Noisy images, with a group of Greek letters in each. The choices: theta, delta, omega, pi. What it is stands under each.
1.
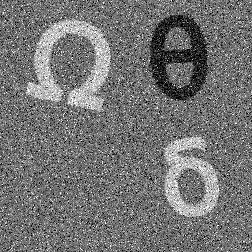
top left: light omega; top right: dark theta; bottom right: light delta
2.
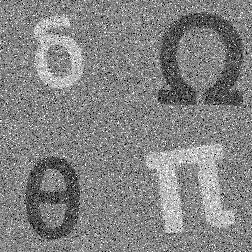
top left: light delta; top right: dark omega; bottom left: dark theta; bottom right: light pi
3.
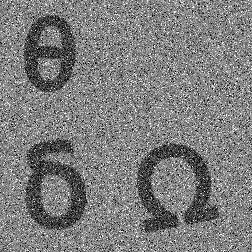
top left: dark theta; bottom left: dark delta; bottom right: dark omega
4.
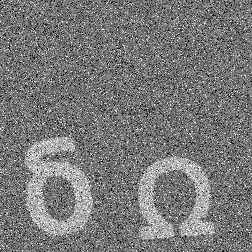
bottom left: light delta; bottom right: light omega
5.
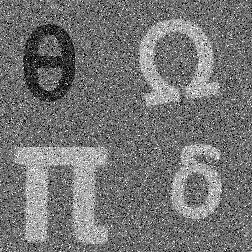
top left: dark theta; top right: light omega; bottom left: light pi; bottom right: light delta
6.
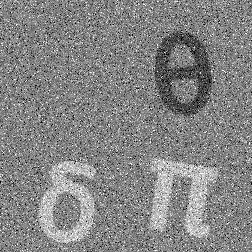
top right: dark theta; bottom left: light delta; bottom right: light pi
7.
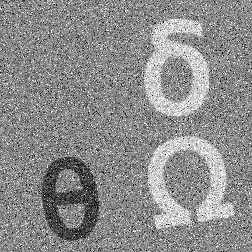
top right: light delta; bottom left: dark theta; bottom right: light omega
